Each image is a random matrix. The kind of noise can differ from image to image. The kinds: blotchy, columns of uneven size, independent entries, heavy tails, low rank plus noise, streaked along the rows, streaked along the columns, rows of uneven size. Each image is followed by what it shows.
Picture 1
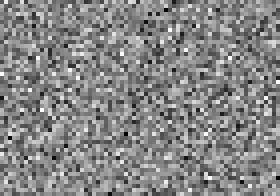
independent entries
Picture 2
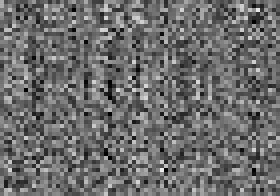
low rank plus noise
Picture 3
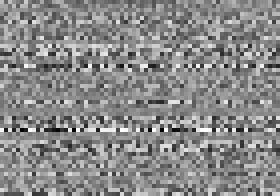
rows of uneven size
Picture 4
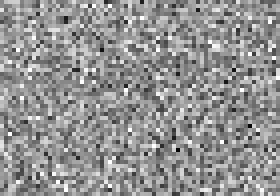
independent entries
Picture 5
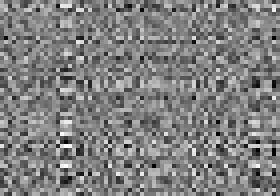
low rank plus noise
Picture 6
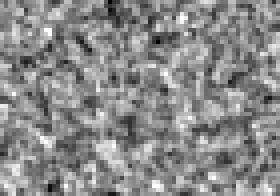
blotchy
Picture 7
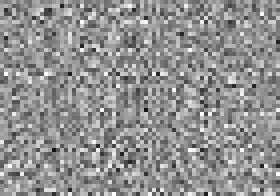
low rank plus noise
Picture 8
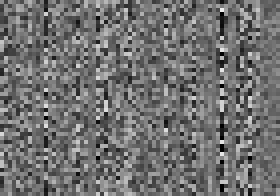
columns of uneven size
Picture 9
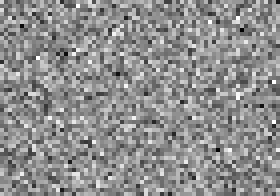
independent entries
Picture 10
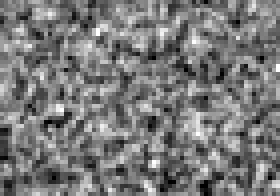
blotchy
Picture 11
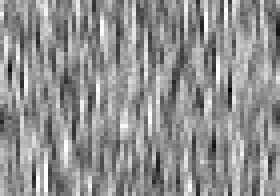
streaked along the columns
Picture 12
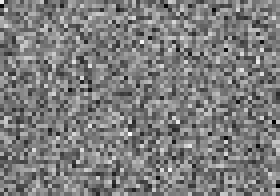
independent entries
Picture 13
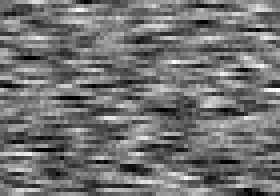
streaked along the rows
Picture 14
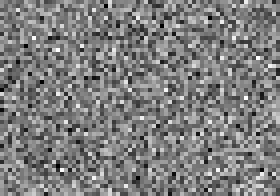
independent entries
